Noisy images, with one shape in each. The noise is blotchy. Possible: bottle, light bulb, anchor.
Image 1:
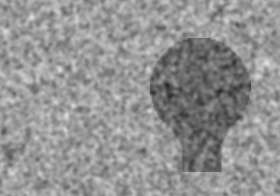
light bulb
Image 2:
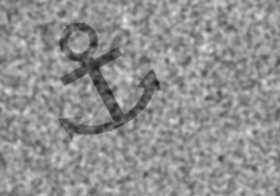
anchor
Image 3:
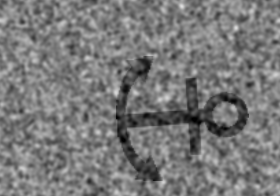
anchor
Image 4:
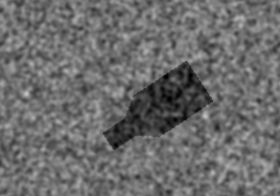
bottle
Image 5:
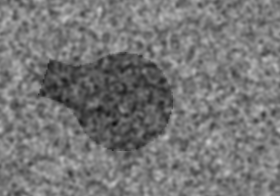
light bulb
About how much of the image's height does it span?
half
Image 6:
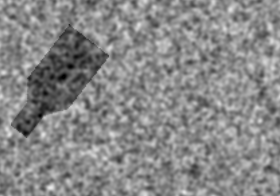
bottle
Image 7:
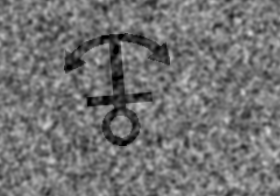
anchor
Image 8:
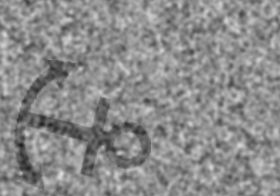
anchor
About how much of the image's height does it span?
two thirds
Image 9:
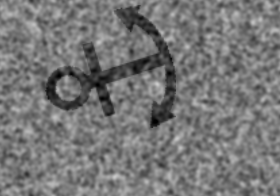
anchor
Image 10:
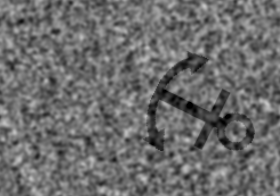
anchor
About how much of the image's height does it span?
half
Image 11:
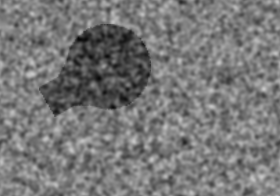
light bulb
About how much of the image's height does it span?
half
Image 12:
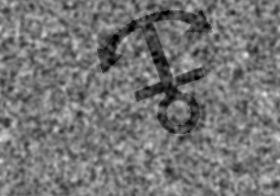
anchor
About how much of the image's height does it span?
two thirds
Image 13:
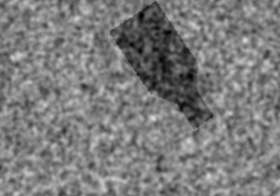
bottle
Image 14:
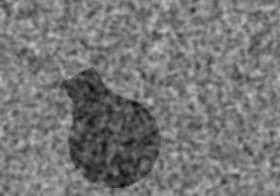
light bulb
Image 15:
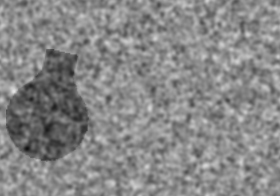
light bulb
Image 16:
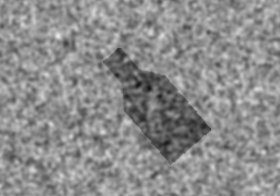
bottle
